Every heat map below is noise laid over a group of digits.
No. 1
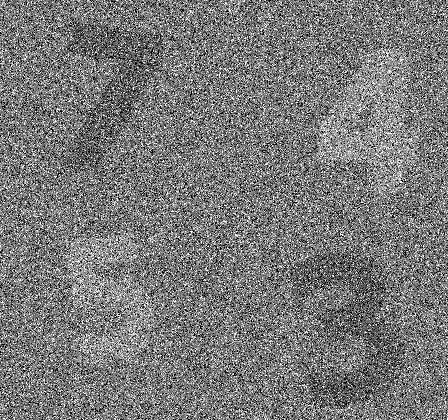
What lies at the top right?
4
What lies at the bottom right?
3
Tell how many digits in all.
4
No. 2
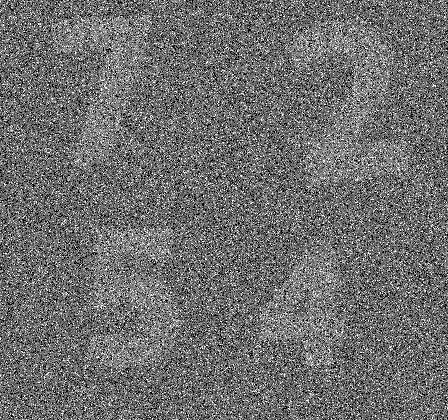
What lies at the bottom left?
5
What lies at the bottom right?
4
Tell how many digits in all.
4
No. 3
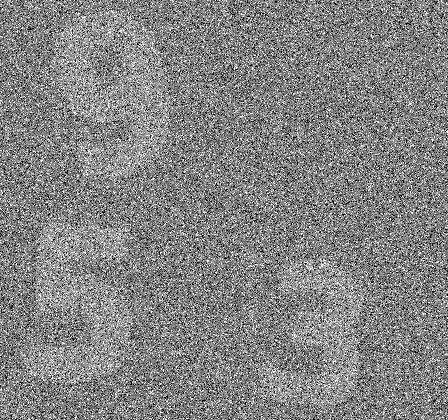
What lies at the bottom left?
5
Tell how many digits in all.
3
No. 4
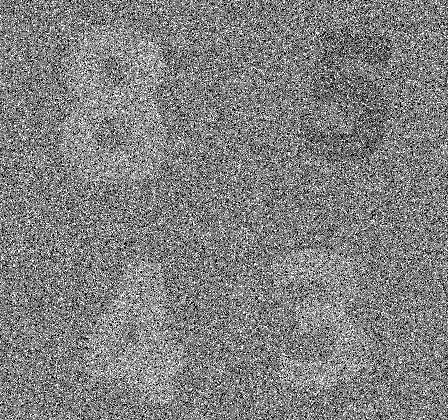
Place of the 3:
bottom right
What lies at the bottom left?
4
